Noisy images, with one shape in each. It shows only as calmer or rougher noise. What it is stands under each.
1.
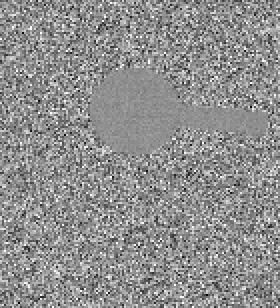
calm lollipop
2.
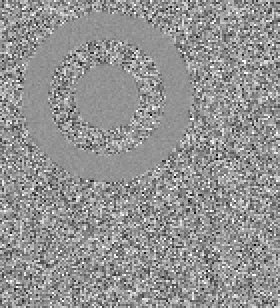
calm bullseye
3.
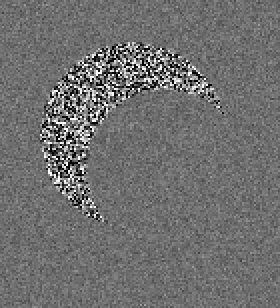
rough crescent
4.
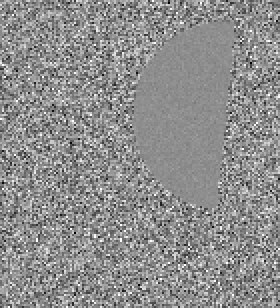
calm half disc
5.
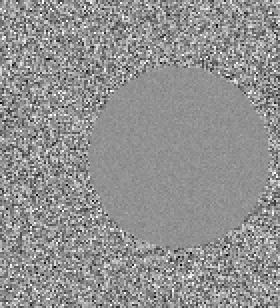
calm disc
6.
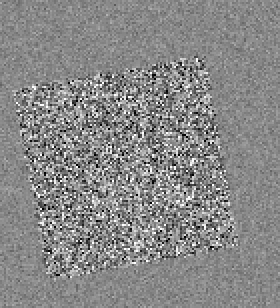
rough square
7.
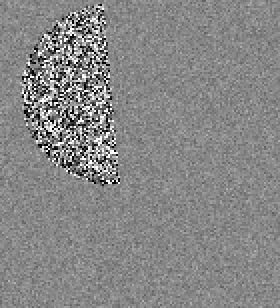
rough half disc
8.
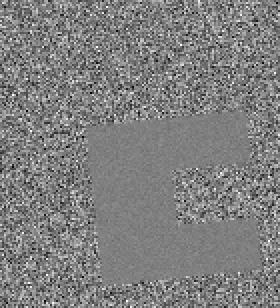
calm square with a notch
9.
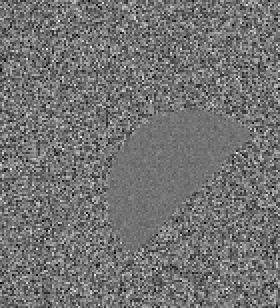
calm half disc
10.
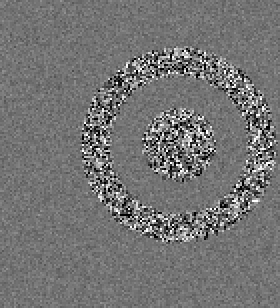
rough bullseye
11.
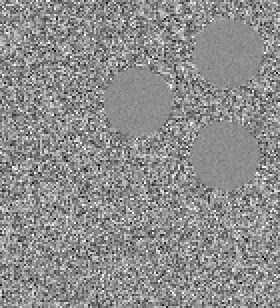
calm three dots
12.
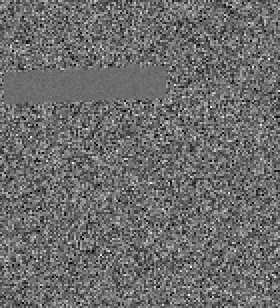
calm bar
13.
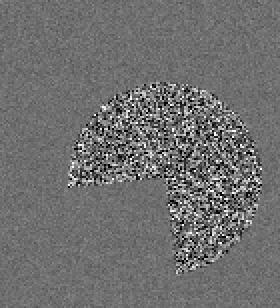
rough disc with a wedge cut out
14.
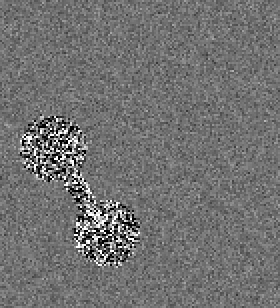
rough dumbbell
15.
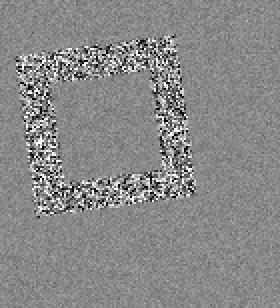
rough square frame
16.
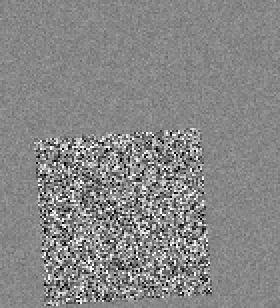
rough square
